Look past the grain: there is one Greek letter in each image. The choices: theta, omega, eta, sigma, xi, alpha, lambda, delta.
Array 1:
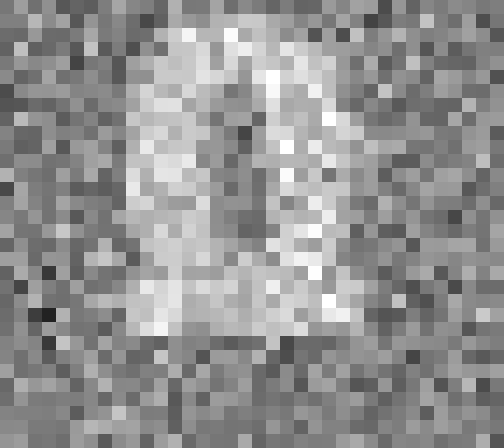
omega
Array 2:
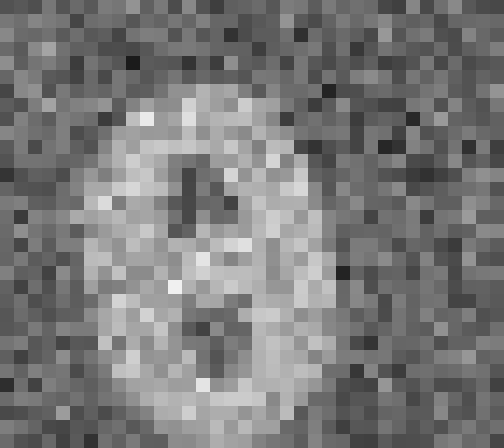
theta
